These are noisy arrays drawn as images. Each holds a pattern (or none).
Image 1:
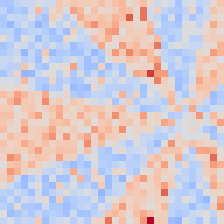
spokes from one point
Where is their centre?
middle right
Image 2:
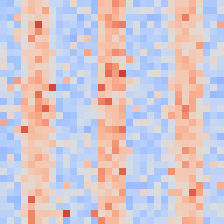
vertical stripes
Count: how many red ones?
3
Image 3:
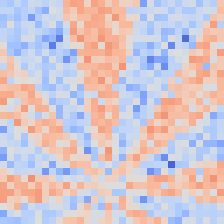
spokes from one point
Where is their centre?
bottom middle
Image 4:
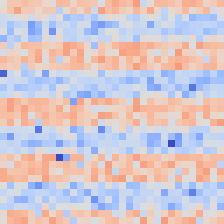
horizontal stripes
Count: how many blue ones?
4
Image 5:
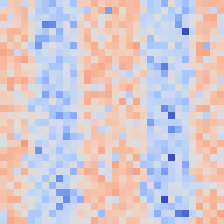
vertical stripes
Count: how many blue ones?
2
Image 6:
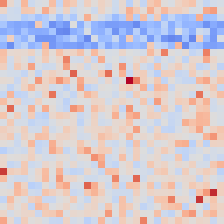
one horizontal stripe
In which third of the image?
top
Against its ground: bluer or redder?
bluer
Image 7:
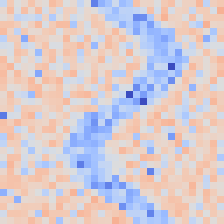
a wavy band
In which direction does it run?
top to bottom
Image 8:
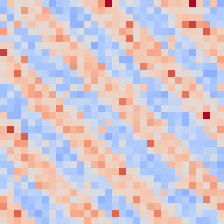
diagonal stripes
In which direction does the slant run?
top left to bottom right
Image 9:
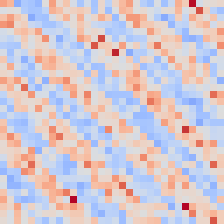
diagonal stripes
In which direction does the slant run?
top left to bottom right
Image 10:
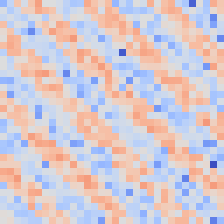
diagonal stripes
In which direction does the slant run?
top left to bottom right
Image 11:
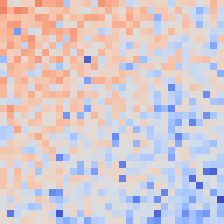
a smooth slope
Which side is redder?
top left
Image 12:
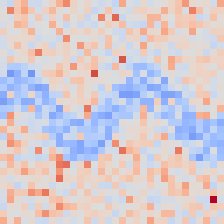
a wavy band
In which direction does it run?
left to right
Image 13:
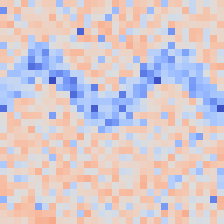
a wavy band
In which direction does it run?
left to right
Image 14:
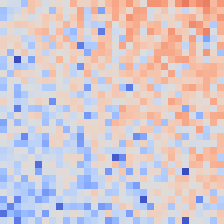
a smooth slope
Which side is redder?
top right
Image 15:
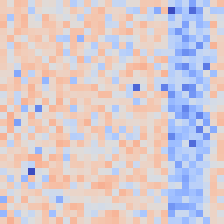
one vertical stripe
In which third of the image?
right
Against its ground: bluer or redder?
bluer
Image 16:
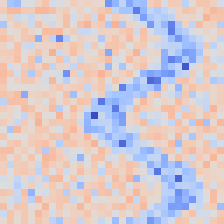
a wavy band
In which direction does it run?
top to bottom
